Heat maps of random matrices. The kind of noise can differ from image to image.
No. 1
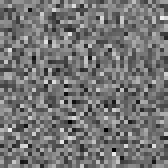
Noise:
low rank plus noise
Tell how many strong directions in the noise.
five to eight
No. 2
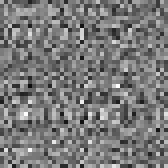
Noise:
low rank plus noise
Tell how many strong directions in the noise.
two
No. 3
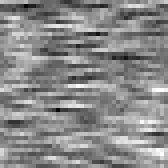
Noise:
streaked along the rows
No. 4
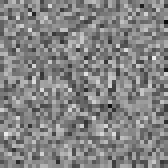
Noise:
low rank plus noise
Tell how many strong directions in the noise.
five to eight
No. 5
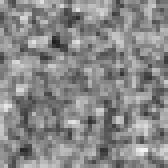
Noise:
blotchy
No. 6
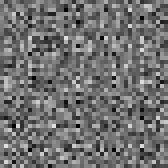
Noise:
low rank plus noise
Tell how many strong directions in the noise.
three or four
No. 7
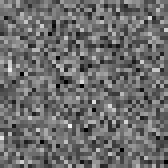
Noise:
independent entries
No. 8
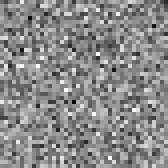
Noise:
independent entries
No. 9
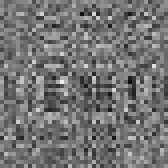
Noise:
low rank plus noise
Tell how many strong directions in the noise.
two
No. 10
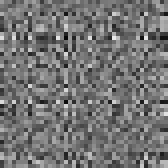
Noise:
low rank plus noise
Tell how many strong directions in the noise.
one
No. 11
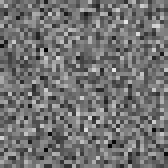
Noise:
independent entries
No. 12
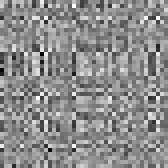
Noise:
low rank plus noise
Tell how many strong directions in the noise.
one
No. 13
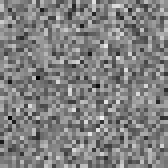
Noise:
independent entries
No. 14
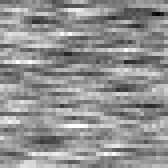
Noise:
streaked along the rows
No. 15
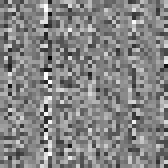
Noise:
columns of uneven size
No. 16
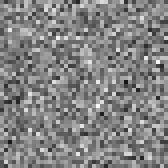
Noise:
independent entries
